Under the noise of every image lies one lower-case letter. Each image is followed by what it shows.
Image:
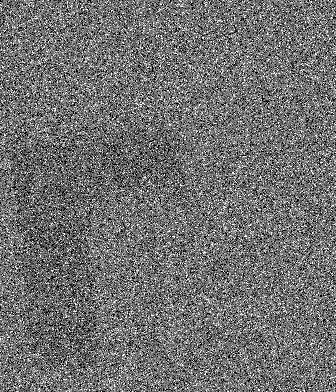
r
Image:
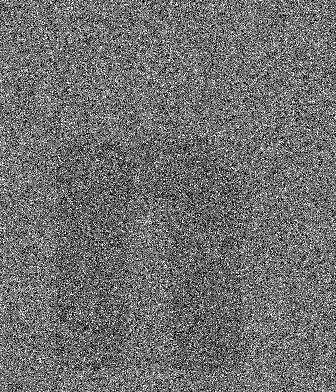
n
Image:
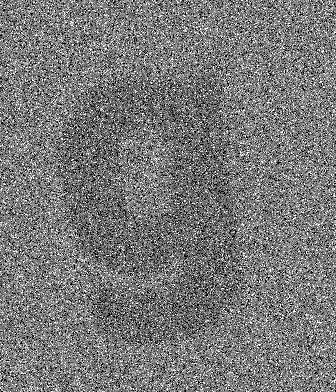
g
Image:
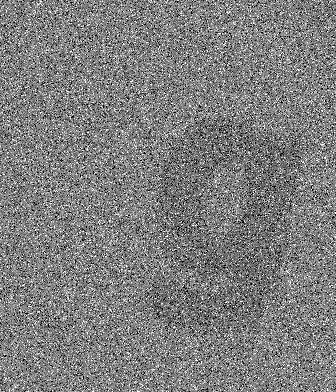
g
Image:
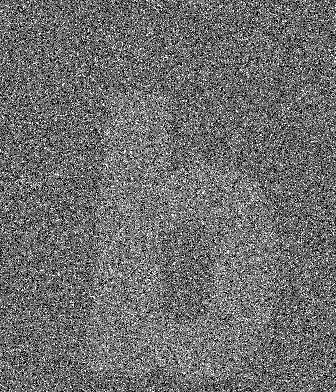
b
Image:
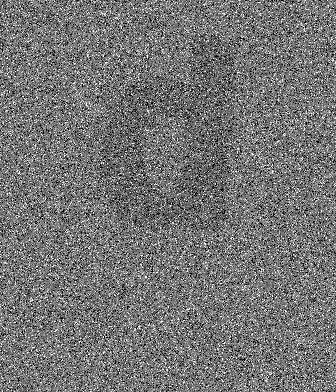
d
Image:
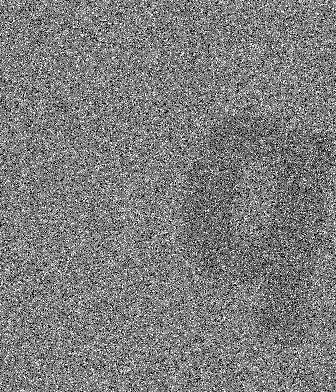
q
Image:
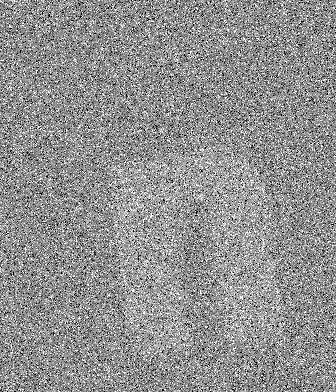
n
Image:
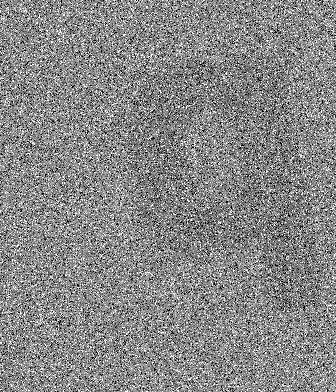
q
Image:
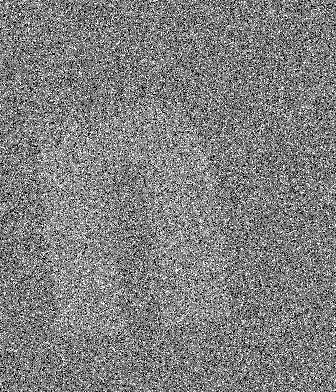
n
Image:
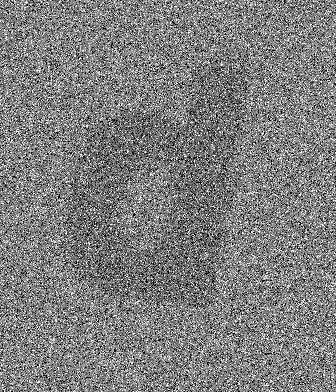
d
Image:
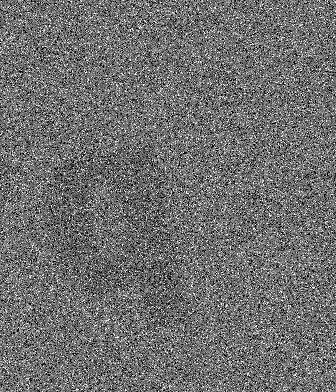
q
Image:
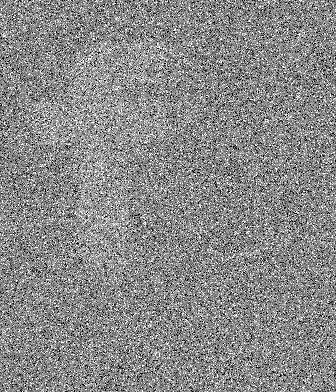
f
